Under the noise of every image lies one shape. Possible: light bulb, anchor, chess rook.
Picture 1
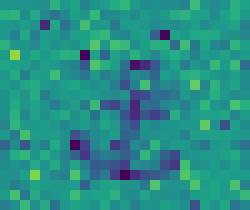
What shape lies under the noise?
anchor
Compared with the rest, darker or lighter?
darker
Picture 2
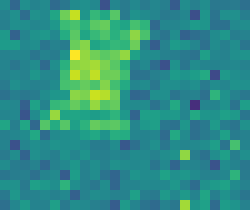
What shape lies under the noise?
chess rook
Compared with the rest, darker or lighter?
lighter
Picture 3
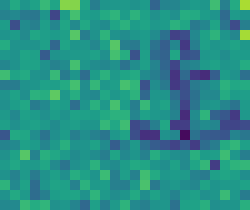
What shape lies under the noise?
anchor
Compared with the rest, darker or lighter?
darker
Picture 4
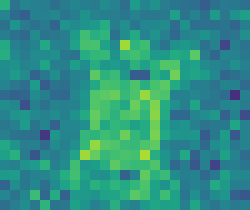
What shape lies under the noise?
chess rook
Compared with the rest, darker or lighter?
lighter
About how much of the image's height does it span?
nearly all
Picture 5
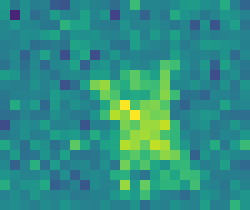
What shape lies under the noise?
chess rook
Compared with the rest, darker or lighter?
lighter
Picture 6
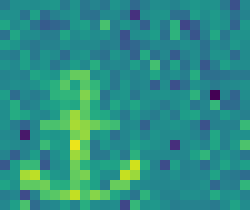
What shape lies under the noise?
anchor
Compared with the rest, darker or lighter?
lighter
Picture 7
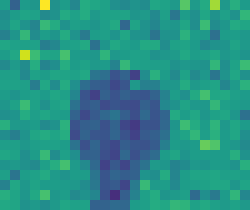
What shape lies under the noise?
light bulb
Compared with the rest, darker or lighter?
darker
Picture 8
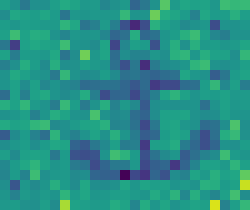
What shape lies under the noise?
anchor
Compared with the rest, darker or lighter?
darker
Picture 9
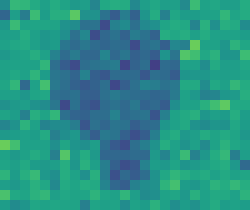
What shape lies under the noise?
light bulb
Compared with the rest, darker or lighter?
darker
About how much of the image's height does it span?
nearly all
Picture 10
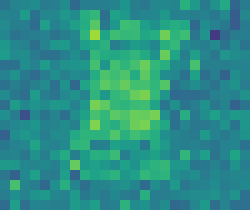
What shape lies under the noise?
chess rook
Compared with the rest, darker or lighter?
lighter
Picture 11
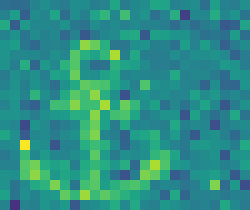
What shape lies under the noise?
anchor
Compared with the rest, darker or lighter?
lighter
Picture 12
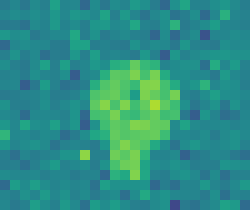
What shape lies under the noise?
light bulb
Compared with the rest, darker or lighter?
lighter
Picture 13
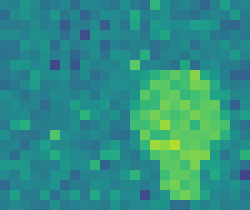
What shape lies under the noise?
light bulb
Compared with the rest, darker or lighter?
lighter
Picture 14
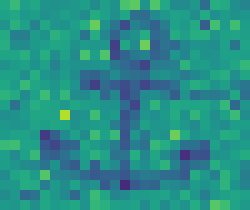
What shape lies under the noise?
anchor
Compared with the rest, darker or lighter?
darker
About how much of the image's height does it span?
nearly all
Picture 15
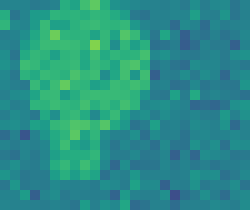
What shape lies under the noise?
light bulb
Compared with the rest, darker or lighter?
lighter
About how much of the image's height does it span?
nearly all
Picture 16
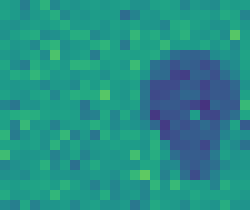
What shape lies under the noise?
light bulb
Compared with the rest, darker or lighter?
darker
